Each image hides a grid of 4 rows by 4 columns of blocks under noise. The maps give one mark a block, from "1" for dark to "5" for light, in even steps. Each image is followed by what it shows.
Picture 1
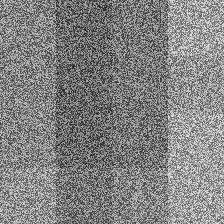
3 1 2 5
3 1 2 4
3 1 2 5
4 2 3 5
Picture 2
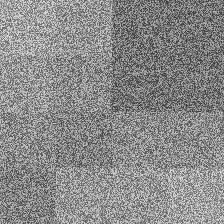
5 4 1 1
4 3 1 1
3 2 3 3
2 4 4 5
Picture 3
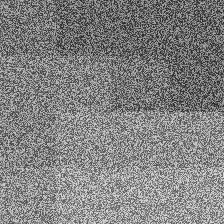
2 1 1 1
3 3 2 1
3 4 4 4
4 5 5 5
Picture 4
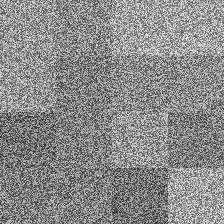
4 3 5 5
4 2 3 3
1 2 4 2
2 2 1 5
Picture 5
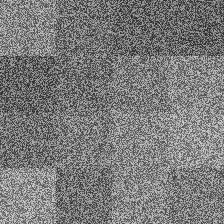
4 2 1 1
1 2 3 4
2 3 4 5
5 2 4 3
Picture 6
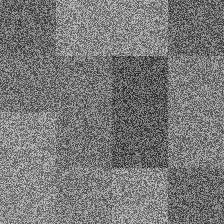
2 5 5 2
3 3 1 4
5 3 1 4
5 4 5 2
